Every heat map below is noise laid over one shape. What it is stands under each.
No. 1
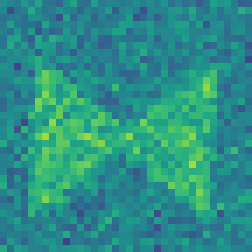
bow tie
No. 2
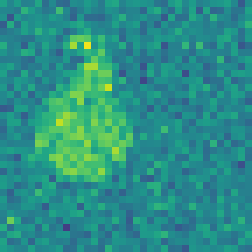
pear
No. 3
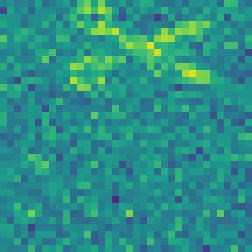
pair of scissors
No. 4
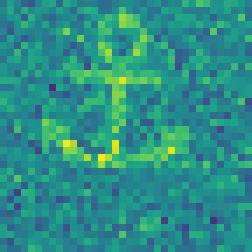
anchor
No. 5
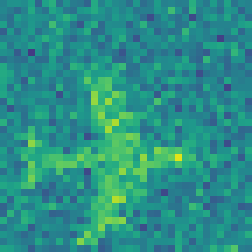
airplane
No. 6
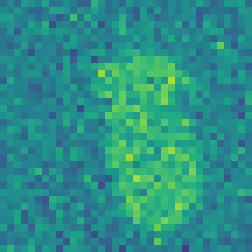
footprint
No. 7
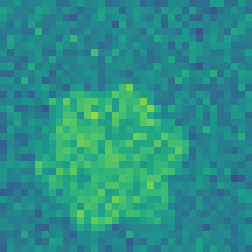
flower
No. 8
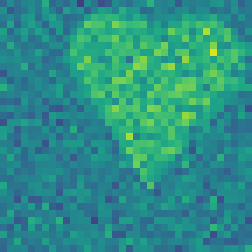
heart
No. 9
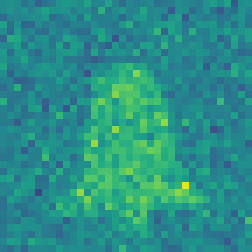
bell
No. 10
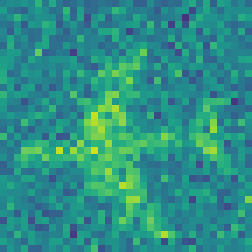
airplane
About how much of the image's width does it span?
nearly all
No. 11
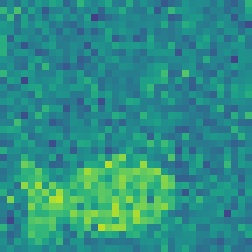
fish
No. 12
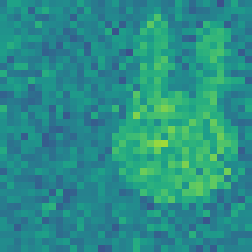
rabbit's head
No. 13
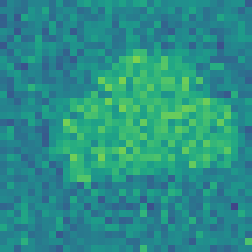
cloud
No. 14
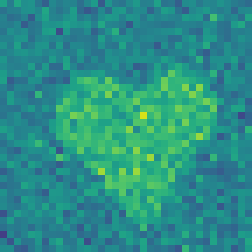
heart
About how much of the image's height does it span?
two thirds
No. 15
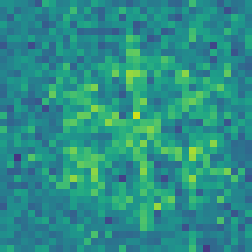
snowflake
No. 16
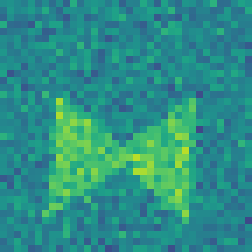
bow tie
